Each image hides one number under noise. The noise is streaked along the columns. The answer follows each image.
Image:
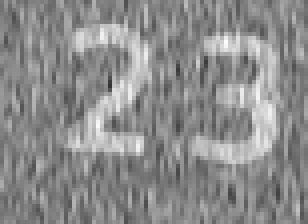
23
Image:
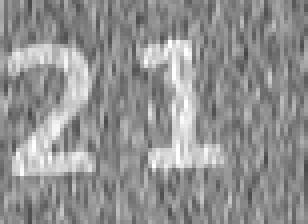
21
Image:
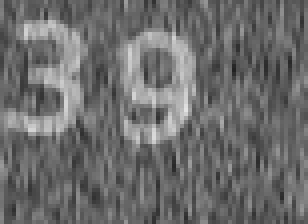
39
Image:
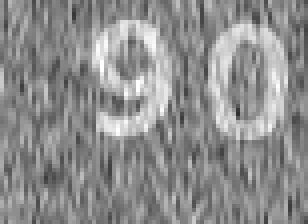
90
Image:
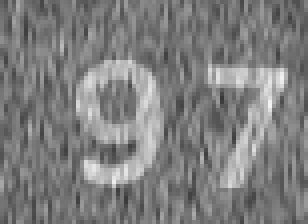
97
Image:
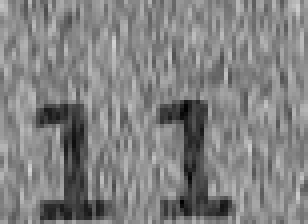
11
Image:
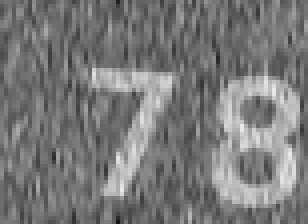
78
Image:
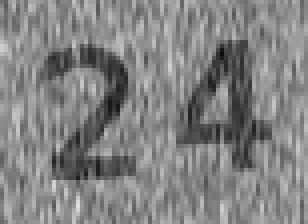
24
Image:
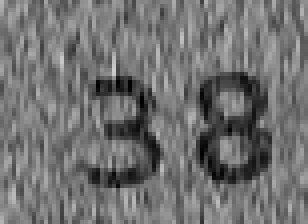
38
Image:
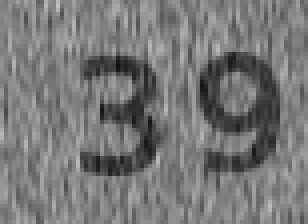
39
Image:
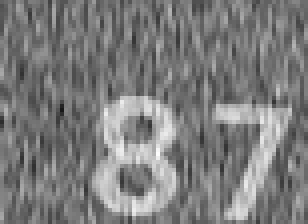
87
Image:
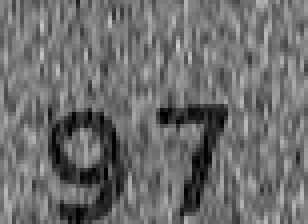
97
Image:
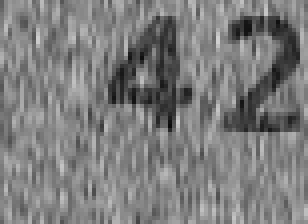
42
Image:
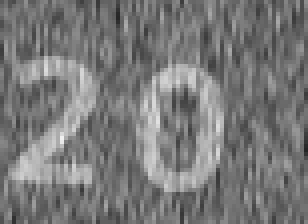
20
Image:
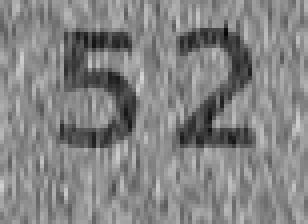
52
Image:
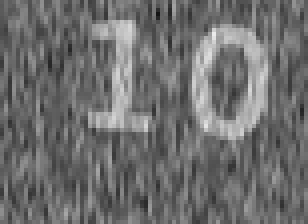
10
